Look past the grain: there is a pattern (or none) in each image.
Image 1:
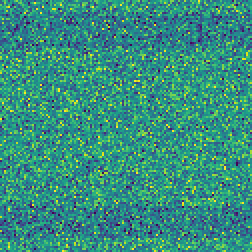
bands of rows
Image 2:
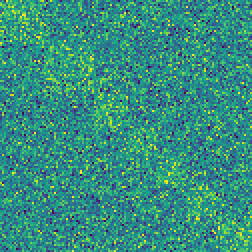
blocks along the diagonal
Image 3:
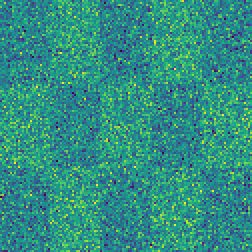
a checkerboard
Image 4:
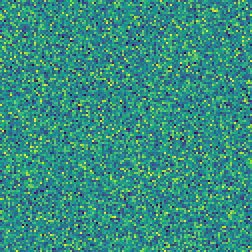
only noise
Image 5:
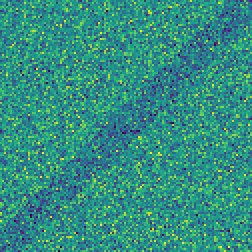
a diagonal band
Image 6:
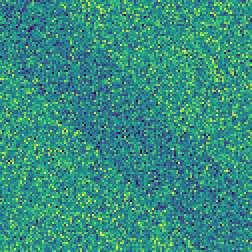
a diagonal band
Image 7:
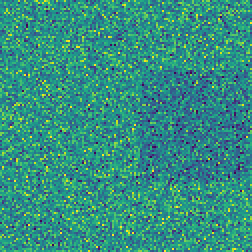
one block
